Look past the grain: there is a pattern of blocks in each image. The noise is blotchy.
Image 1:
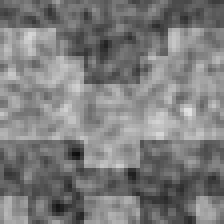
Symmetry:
left and right mirror each other
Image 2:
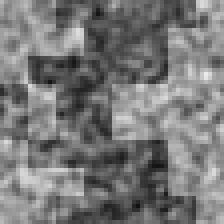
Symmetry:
top and bottom mirror each other
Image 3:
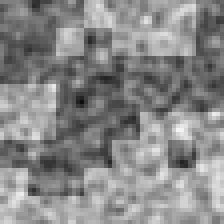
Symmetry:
no symmetry
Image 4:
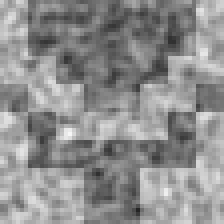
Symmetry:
left and right mirror each other
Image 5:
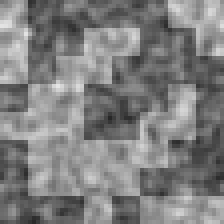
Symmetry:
mirrored about the diagonal from the bottom left
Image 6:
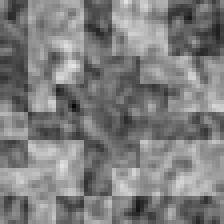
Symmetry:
mirrored about the diagonal from the bottom left
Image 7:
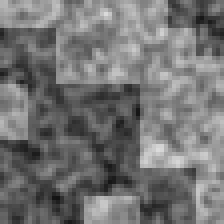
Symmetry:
mirrored about the diagonal from the bottom left
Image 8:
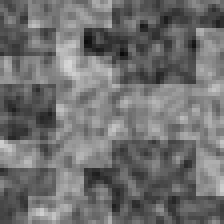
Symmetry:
top and bottom mirror each other
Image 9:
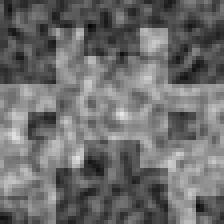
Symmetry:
left and right mirror each other
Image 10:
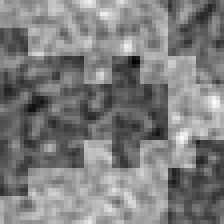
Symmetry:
top and bottom mirror each other
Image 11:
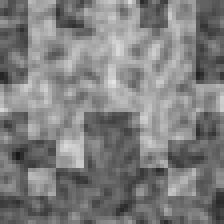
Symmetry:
left and right mirror each other
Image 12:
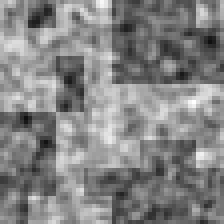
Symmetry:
no symmetry
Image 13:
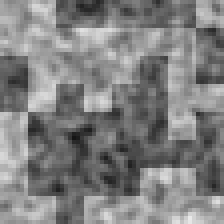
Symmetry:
no symmetry
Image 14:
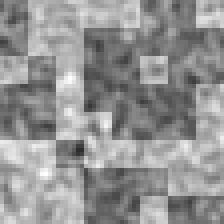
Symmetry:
mirrored about the diagonal from the bottom left
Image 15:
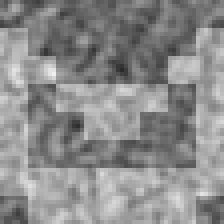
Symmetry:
left and right mirror each other
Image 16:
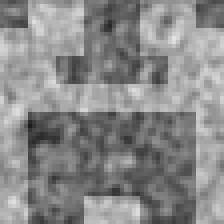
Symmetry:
left and right mirror each other
